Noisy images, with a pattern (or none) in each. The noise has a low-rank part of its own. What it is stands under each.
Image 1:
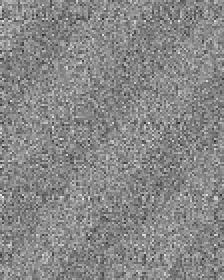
diagonal stripes
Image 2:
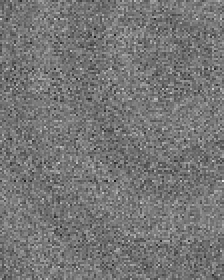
rings round one point
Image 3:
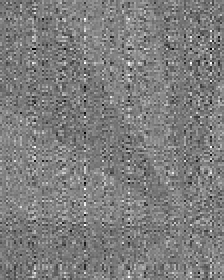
spokes from one point
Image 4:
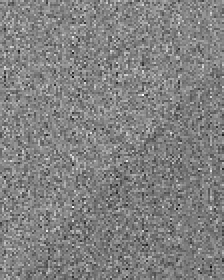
a sharp edge
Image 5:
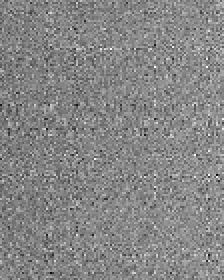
a smooth slope
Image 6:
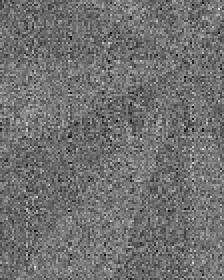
spokes from one point
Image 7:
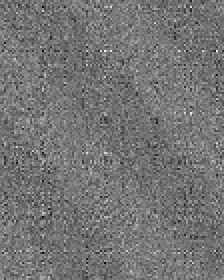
diagonal stripes
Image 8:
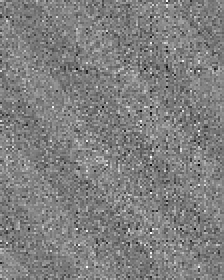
diagonal stripes
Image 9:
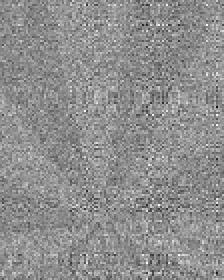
spokes from one point
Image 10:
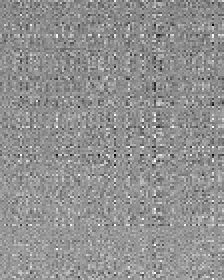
a smooth slope
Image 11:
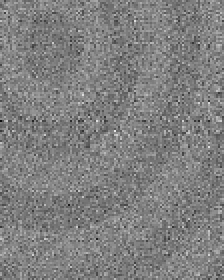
rings round one point
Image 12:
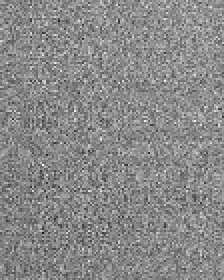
a smooth slope
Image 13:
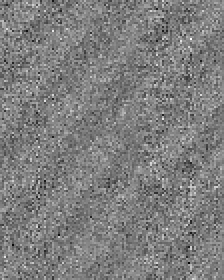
diagonal stripes
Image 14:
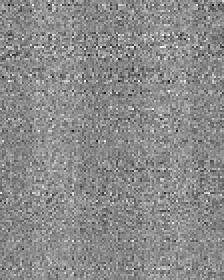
vertical stripes
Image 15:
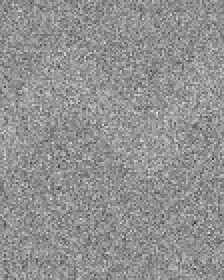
a wavy band
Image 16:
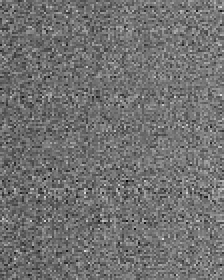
a smooth slope
